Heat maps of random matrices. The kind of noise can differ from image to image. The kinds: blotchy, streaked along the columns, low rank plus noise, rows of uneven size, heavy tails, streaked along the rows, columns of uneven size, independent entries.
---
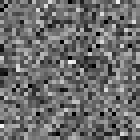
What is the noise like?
independent entries
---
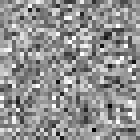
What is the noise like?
low rank plus noise
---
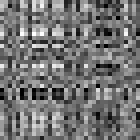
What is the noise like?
low rank plus noise
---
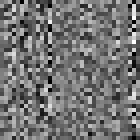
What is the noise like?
columns of uneven size
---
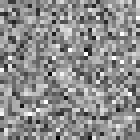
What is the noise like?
independent entries
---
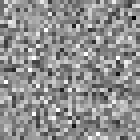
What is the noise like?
independent entries
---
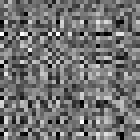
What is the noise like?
low rank plus noise
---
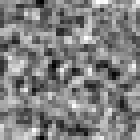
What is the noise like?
blotchy
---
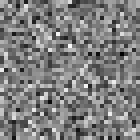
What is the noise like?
independent entries
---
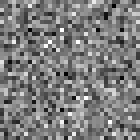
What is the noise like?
independent entries
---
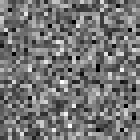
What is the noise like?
independent entries
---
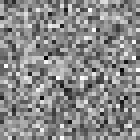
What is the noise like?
independent entries
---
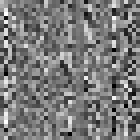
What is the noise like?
columns of uneven size
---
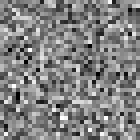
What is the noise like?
independent entries
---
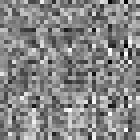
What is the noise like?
low rank plus noise
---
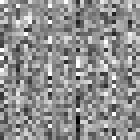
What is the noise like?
columns of uneven size
